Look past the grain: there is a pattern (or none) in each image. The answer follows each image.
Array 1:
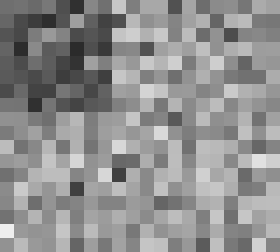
one block
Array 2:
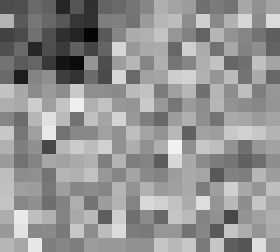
one block
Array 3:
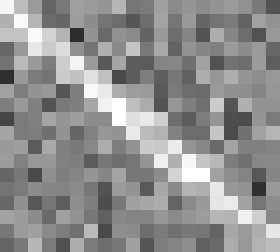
a diagonal band
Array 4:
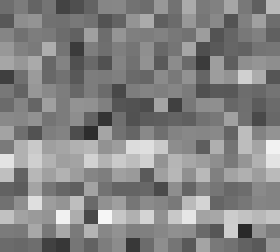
bands of rows
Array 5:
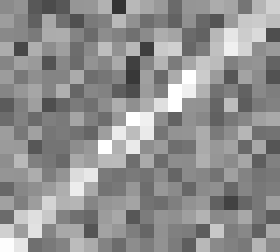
a diagonal band
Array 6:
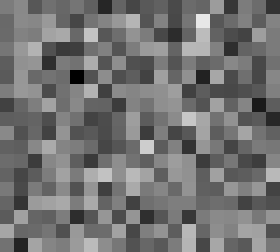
only noise
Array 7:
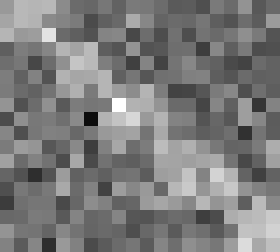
blocks along the diagonal
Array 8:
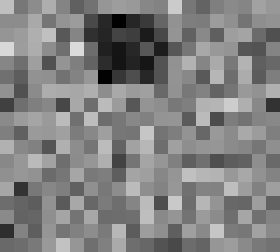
one block
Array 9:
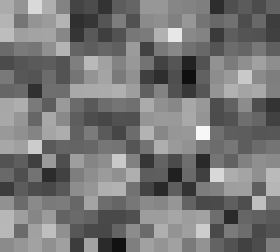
a checkerboard
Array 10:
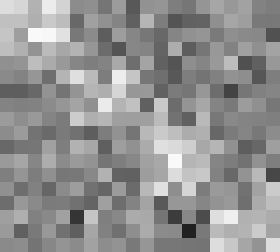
blocks along the diagonal
